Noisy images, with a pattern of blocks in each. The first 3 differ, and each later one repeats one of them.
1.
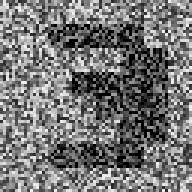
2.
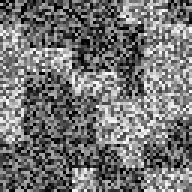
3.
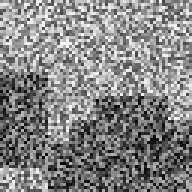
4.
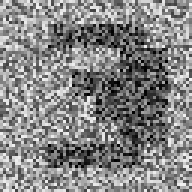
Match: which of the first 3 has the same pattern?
1
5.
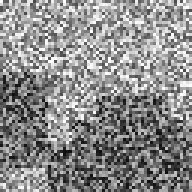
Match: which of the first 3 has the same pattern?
3
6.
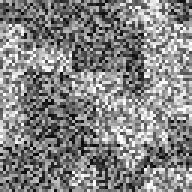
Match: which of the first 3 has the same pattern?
2
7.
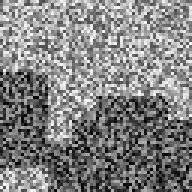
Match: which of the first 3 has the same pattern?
3
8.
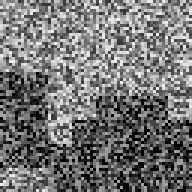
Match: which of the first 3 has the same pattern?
3
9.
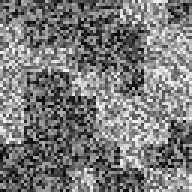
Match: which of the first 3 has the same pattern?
2
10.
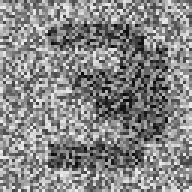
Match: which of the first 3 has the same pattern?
1
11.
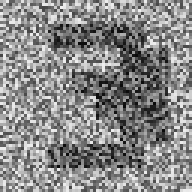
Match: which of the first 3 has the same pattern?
1
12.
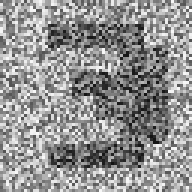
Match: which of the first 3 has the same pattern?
1
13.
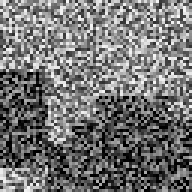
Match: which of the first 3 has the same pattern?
3
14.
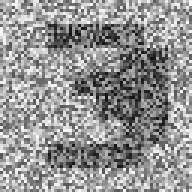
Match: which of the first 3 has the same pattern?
1
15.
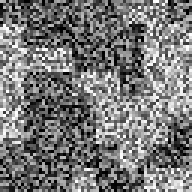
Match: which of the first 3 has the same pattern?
2
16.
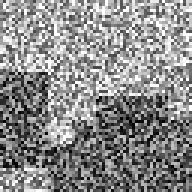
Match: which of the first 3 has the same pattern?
3
